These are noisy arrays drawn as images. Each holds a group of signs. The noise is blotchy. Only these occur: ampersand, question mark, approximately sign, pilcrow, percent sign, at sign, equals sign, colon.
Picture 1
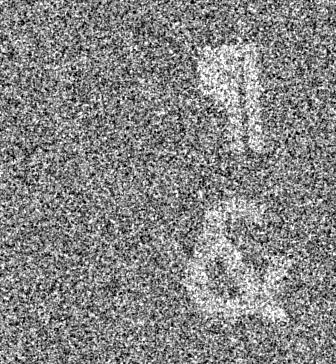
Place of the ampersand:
bottom right
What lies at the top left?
nothing
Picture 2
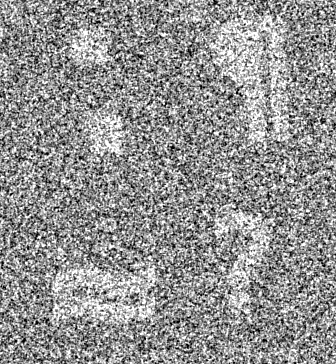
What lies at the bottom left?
approximately sign
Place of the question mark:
bottom right
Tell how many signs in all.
4
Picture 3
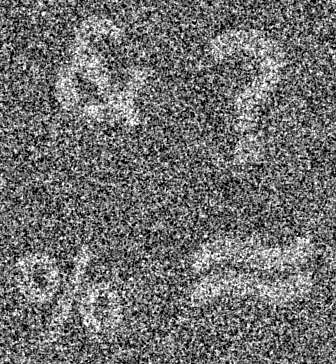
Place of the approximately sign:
bottom right
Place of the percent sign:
bottom left
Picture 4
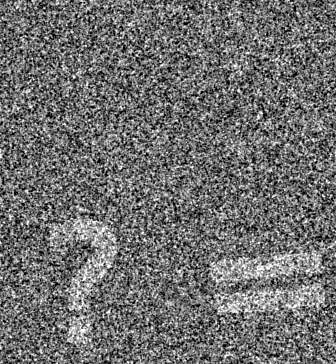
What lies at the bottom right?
equals sign
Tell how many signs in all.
2
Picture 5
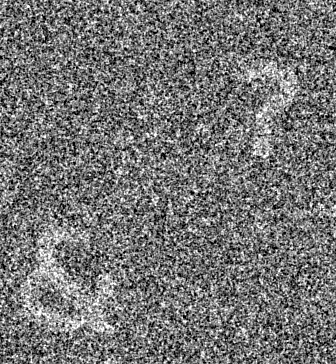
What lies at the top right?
question mark
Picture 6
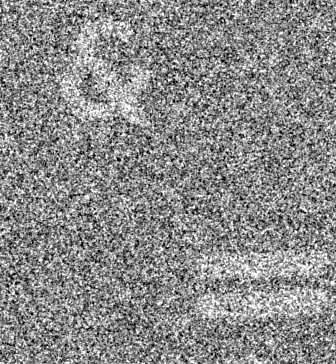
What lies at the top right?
nothing
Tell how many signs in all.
2
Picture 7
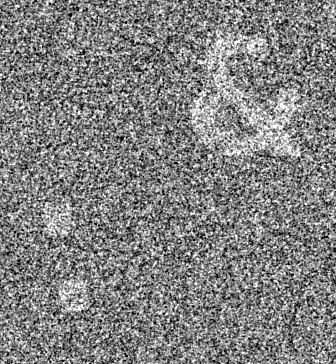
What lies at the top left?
nothing
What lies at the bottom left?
colon
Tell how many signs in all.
2
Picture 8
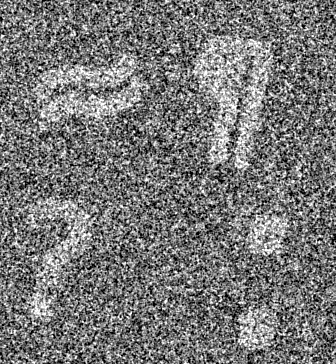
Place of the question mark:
bottom left
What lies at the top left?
approximately sign
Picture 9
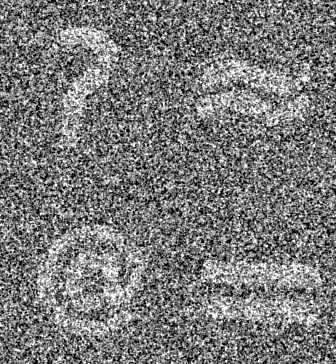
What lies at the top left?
question mark
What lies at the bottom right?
equals sign
